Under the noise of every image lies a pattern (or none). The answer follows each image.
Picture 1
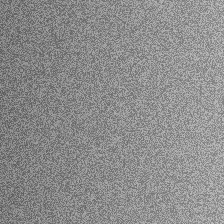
a smooth slope
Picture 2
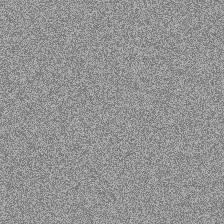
only noise
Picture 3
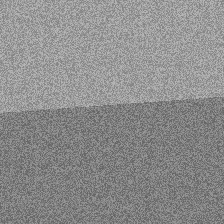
a sharp edge
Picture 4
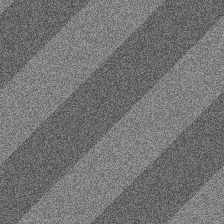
diagonal stripes
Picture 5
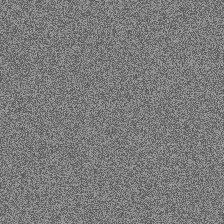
only noise
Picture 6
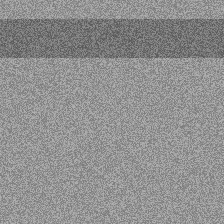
one horizontal stripe
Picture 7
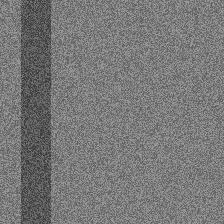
one vertical stripe
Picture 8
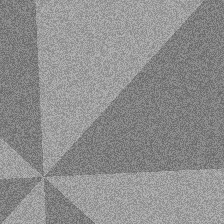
spokes from one point
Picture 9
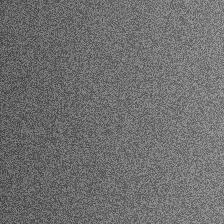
a smooth slope
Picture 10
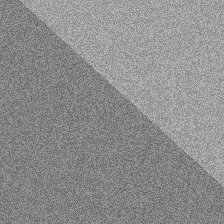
a sharp edge
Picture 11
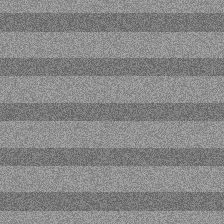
horizontal stripes
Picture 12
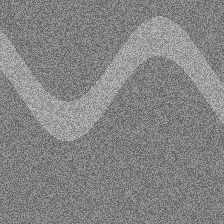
a wavy band
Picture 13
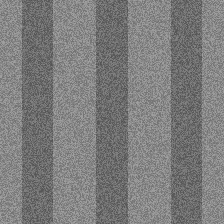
vertical stripes
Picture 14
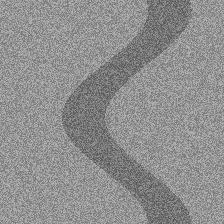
a wavy band
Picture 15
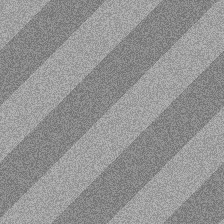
diagonal stripes
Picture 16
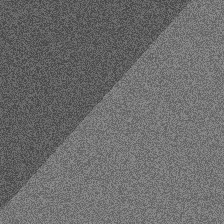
a sharp edge
